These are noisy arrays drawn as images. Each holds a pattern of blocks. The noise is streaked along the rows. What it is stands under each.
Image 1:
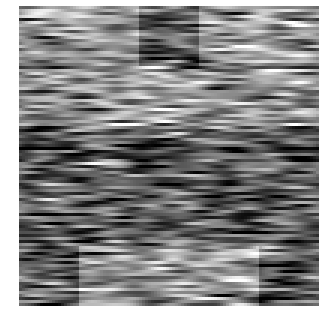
left and right mirror each other
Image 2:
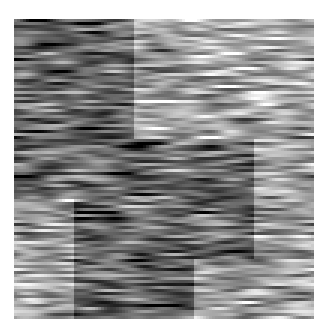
no symmetry
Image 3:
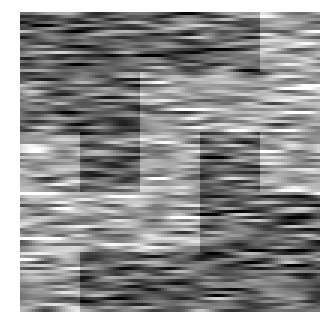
the same after a half turn
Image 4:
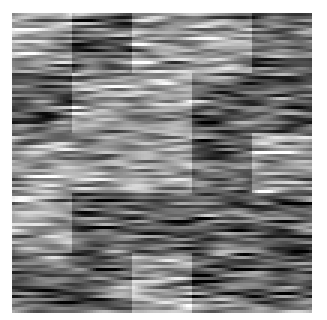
mirrored about the diagonal from the top left
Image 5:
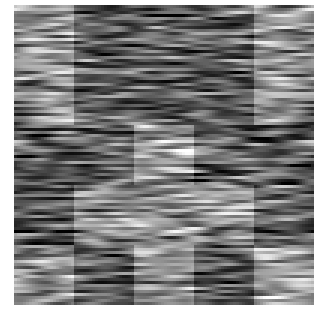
left and right mirror each other
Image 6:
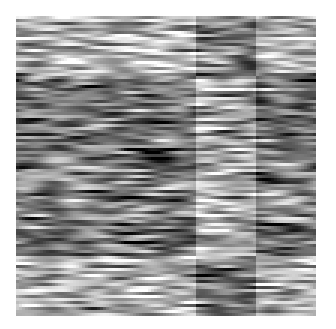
top and bottom mirror each other
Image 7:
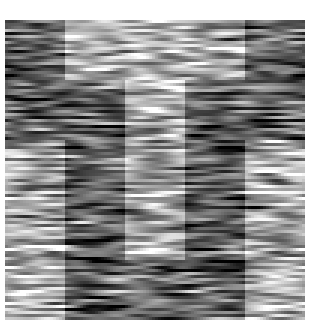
left and right mirror each other
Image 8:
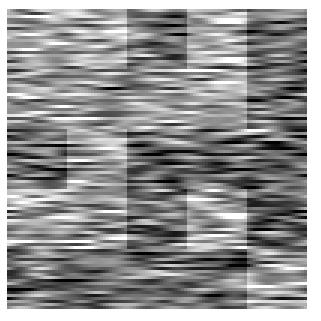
mirrored about the diagonal from the top left
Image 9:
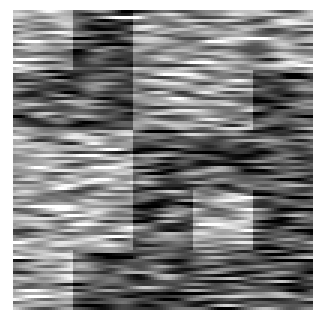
mirrored about the diagonal from the top left
